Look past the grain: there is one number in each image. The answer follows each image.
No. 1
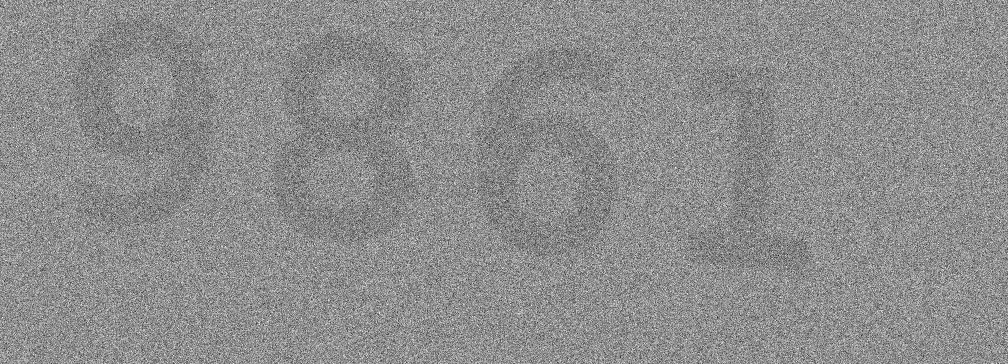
9861
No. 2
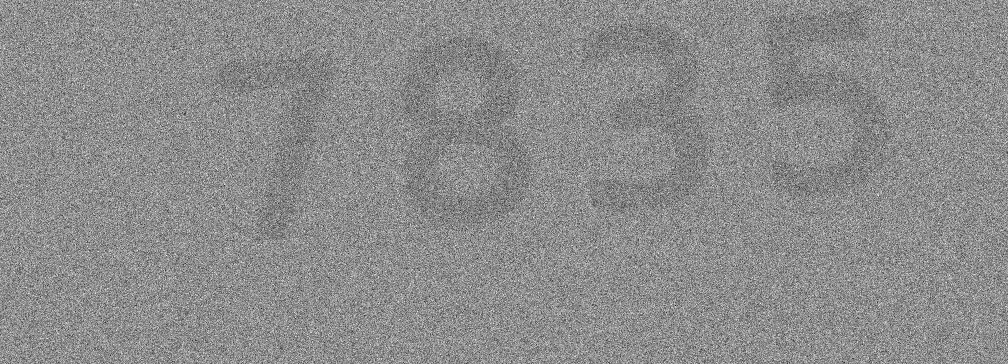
7835
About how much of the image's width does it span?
two thirds
